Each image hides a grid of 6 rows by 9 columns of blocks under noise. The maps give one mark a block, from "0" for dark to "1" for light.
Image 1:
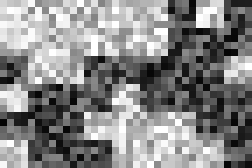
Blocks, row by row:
111111010
111111000
011000001
100010000
000111100
100011110
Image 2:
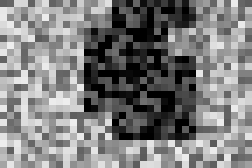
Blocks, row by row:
111100011
111000111
111000011
111000011
111100011
111111111
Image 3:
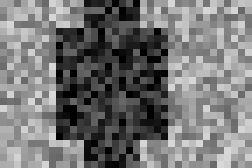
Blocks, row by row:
111001111
110000111
110000111
110000111
110000111
111001111
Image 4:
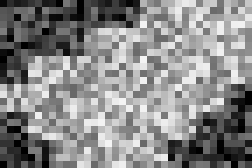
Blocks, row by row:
000001111
000111111
011111111
111111110
011111100
001111000
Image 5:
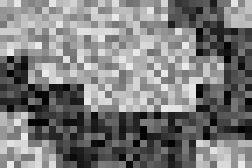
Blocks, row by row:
111111001
111111100
011111110
000111100
100000000
110000011
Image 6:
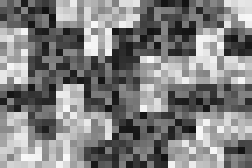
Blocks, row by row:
001110001
100100010
100001111
001001000
101100011
111000110
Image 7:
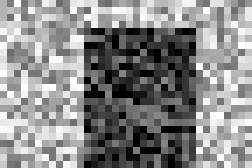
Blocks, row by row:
111111111
111000011
111000011
111000011
111000011
111000011
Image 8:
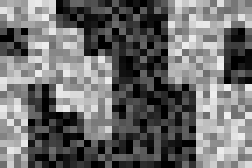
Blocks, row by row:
110000111
011000110
111100110
101100011
100100011
100000011
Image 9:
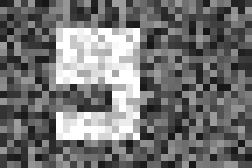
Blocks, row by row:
000000000
001110000
001110000
000010000
001110000
000000000
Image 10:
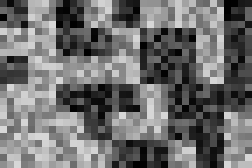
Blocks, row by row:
010101110
110010010
011110010
110001000
111011001
111100101
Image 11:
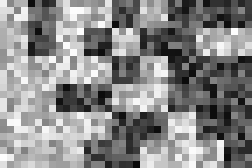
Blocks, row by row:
101101000
101010011
111101000
110011000
111100100
111001110
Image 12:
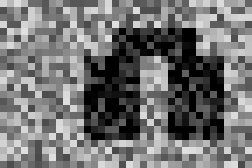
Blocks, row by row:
111111111
111100011
111001001
111001001
111001001
111111111
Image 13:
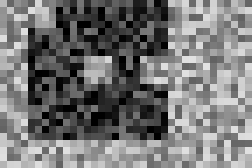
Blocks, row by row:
110000111
100000111
100101111
100000111
100000111
111111111
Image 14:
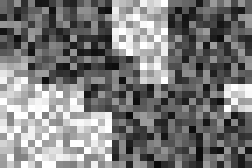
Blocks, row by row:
000011000
000011000
100001000
111000001
111100000
111100000
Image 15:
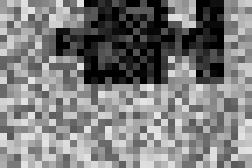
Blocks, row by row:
111000101
110000001
111000101
111111111
111111111
111111111
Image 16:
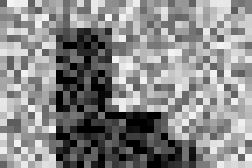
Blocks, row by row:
111111111
110011111
110011111
110011111
110000111
110000011
